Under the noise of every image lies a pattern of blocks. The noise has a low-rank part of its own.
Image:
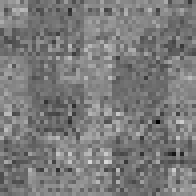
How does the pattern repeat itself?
the same after a half turn
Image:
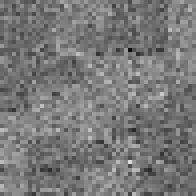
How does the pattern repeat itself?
the same after a half turn
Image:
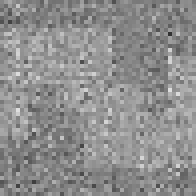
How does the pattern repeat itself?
the same after a half turn
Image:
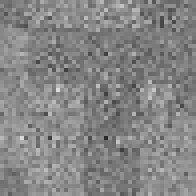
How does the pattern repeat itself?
no symmetry
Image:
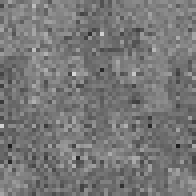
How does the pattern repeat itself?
left and right mirror each other
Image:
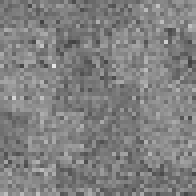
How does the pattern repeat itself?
the same after a half turn
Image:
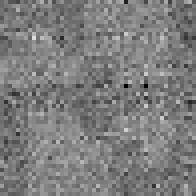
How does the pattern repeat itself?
the same after a half turn
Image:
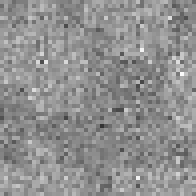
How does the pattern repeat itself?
no symmetry
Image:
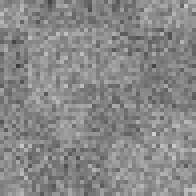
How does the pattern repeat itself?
mirrored about the diagonal from the top left
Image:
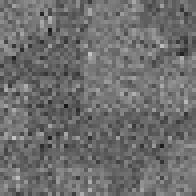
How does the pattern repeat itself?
mirrored about the diagonal from the bottom left
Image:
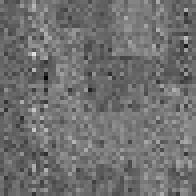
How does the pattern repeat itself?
no symmetry
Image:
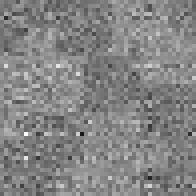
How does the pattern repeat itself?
mirrored about the diagonal from the bottom left
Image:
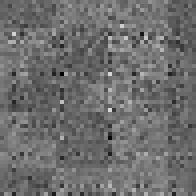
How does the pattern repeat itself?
top and bottom mirror each other
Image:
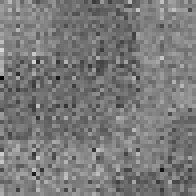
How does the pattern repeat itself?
mirrored about the diagonal from the top left
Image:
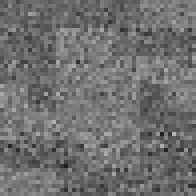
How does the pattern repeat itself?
the same after a half turn
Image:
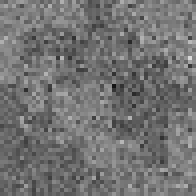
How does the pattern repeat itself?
mirrored about the diagonal from the bottom left
